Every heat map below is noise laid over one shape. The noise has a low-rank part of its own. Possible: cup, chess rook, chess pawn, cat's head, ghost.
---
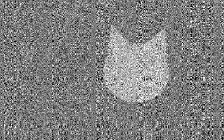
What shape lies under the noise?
cat's head
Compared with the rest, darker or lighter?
lighter
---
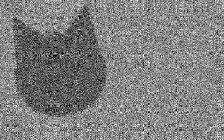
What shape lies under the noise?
cat's head
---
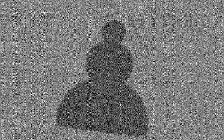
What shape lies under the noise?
chess pawn
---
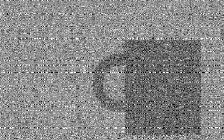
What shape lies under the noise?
cup
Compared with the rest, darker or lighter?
darker
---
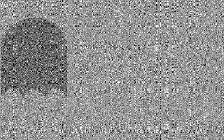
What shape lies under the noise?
ghost
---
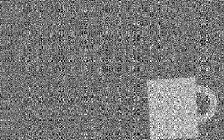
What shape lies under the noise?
cup
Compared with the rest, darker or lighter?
lighter
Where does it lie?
bottom right
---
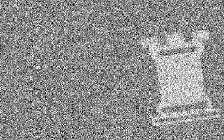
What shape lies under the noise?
chess rook
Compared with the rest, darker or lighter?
lighter
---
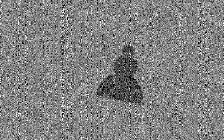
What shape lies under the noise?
chess pawn
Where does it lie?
centre
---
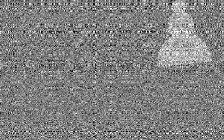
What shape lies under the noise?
chess pawn
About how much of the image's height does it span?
half
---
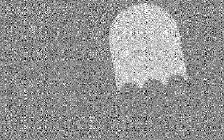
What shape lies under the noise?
ghost
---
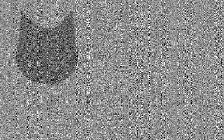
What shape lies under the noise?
cat's head
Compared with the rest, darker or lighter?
darker
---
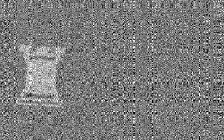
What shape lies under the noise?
chess rook
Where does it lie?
middle left
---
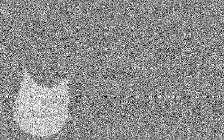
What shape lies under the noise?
cat's head
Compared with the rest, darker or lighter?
lighter
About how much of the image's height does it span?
half
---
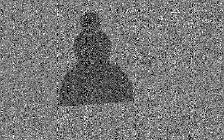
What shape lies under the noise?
chess pawn
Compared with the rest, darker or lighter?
darker
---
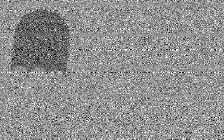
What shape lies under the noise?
ghost
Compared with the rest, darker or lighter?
darker
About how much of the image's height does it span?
half
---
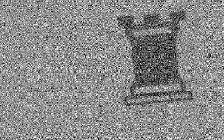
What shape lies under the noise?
chess rook
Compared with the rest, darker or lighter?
darker
